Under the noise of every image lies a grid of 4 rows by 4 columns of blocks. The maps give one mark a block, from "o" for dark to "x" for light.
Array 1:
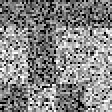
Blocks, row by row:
o o o o
x o x x
x o x x
o x o x
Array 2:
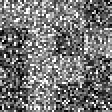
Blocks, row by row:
x x x o
o x o x
o x x o
o x o o
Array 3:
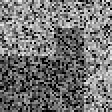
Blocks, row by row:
x x x x
x x o x
o o o x
o o o x
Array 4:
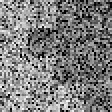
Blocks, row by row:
x x o o
x o o o
x x o o
x x x o
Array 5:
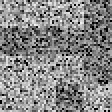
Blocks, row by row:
x x x o
o o o o
x x x o
x x o x
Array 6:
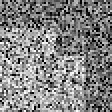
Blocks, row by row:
o o o o
x x o o
x x x o
x x x o
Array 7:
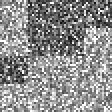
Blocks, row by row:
x o o o
x o o x
o x x x
x x x x
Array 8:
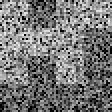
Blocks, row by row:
x o x x
x x x o
x o x o
o o o o
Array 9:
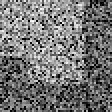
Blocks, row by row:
x x x o
x x x o
o x x o
o o o o
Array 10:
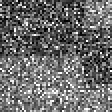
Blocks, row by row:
o o o x
o o o o
x x x o
x x x x
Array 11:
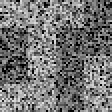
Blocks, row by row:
x x x o
o x o o
o x o x
x x o x
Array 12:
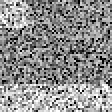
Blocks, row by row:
x o o o
o o o o
o o o o
x x x x
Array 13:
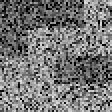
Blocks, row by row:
o o o x
o x x x
x x o o
x x x x
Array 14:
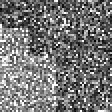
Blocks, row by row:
o o o o
x o o o
x x o o
x x o o
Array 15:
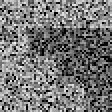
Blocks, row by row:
x x x x
x o o o
x x o o
x x x o
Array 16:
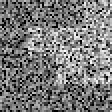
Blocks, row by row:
o o o x
o x x x
o o x x
o o o o
